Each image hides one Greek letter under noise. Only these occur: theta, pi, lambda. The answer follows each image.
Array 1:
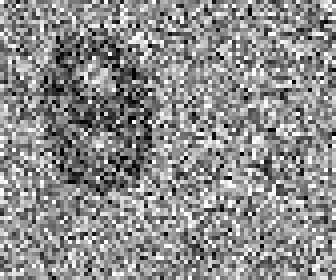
theta
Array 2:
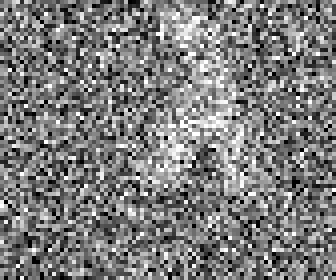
lambda
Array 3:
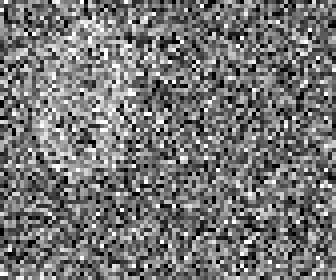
theta
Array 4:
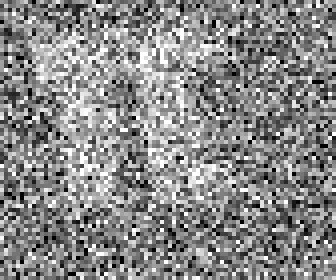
pi
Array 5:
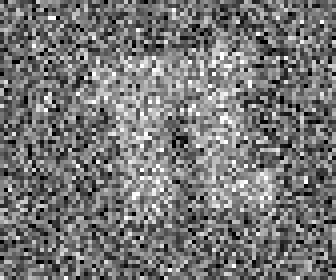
pi
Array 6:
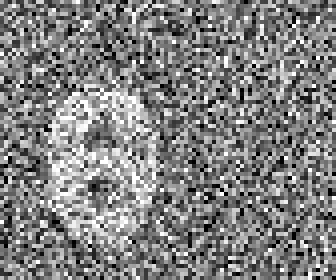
theta
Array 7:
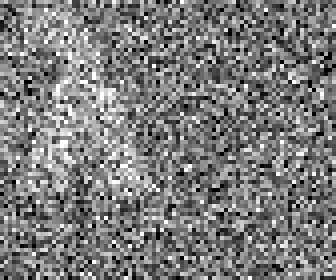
lambda
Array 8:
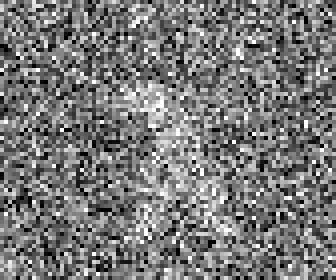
lambda
